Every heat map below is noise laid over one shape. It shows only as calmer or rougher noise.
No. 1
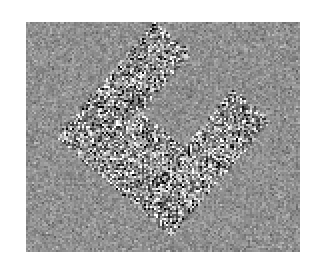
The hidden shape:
square with a notch
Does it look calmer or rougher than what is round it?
rougher
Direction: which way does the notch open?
up and right
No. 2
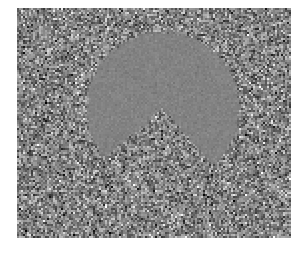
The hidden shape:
disc with a wedge cut out
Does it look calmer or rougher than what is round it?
calmer
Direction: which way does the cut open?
down
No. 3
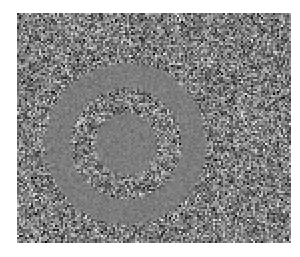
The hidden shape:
bullseye
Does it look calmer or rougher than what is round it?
calmer
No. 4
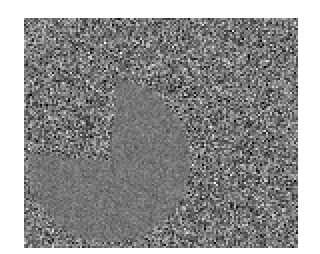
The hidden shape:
disc with a wedge cut out
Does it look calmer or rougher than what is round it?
calmer
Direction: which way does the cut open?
up and left
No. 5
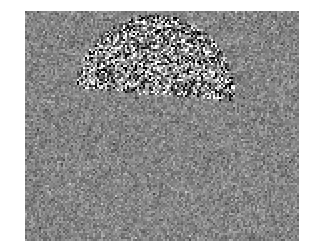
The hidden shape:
half disc
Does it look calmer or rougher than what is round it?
rougher
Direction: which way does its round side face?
up
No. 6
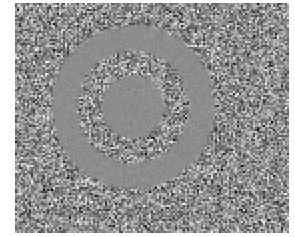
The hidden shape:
bullseye
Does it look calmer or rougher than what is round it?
calmer
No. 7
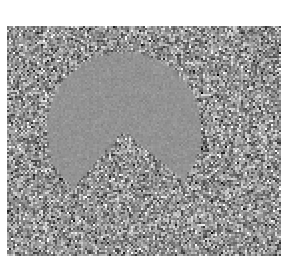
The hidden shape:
disc with a wedge cut out
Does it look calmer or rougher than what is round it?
calmer
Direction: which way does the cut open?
down
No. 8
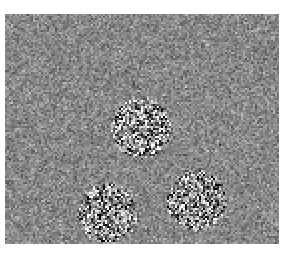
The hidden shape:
three dots
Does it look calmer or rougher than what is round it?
rougher
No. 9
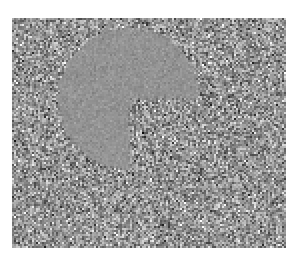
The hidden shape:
disc with a wedge cut out
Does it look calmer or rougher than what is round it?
calmer
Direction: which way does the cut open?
down and right
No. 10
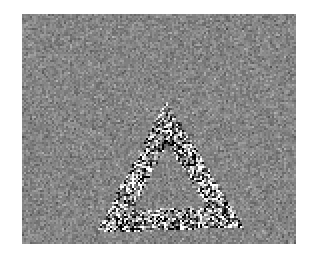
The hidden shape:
triangle frame
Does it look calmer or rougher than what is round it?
rougher
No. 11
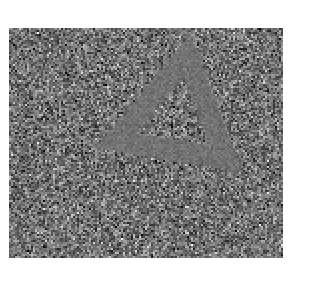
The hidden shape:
triangle frame
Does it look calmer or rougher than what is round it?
calmer
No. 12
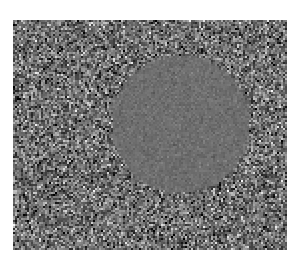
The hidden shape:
disc
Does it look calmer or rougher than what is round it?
calmer
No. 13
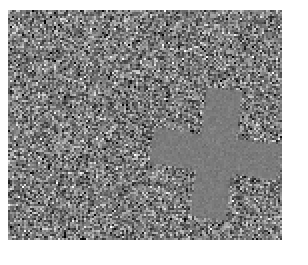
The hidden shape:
cross
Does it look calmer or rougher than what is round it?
calmer
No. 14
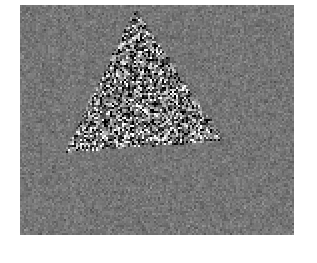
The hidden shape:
triangle
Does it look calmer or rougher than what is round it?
rougher
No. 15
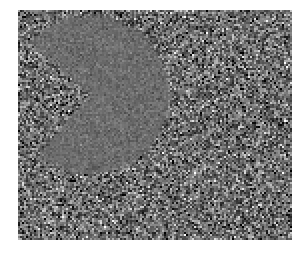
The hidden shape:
disc with a wedge cut out
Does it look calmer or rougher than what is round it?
calmer
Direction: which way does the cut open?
left
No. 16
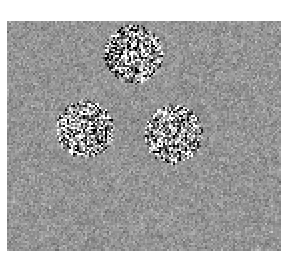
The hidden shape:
three dots
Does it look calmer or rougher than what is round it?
rougher
